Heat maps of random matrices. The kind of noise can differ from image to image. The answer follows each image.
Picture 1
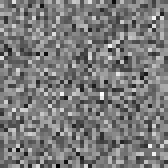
independent entries
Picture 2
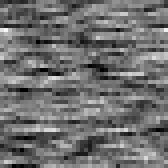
streaked along the rows
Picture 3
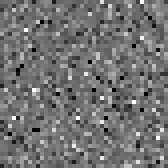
heavy tails
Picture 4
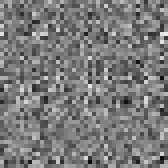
low rank plus noise
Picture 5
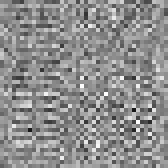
low rank plus noise
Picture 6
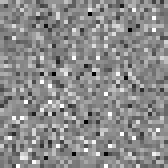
heavy tails
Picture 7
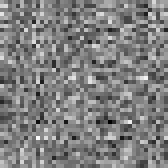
low rank plus noise
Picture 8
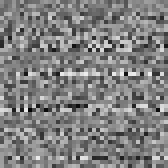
rows of uneven size
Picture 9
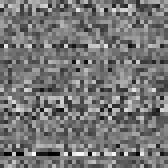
rows of uneven size
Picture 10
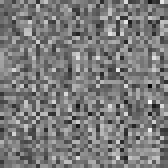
low rank plus noise
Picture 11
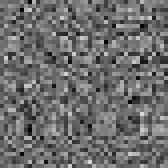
low rank plus noise
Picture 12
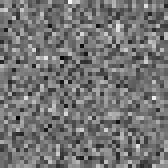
independent entries
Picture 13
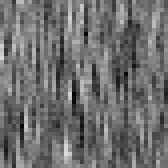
streaked along the columns
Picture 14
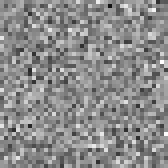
independent entries
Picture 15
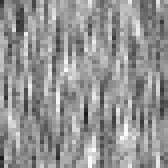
streaked along the columns
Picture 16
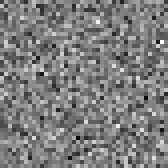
independent entries
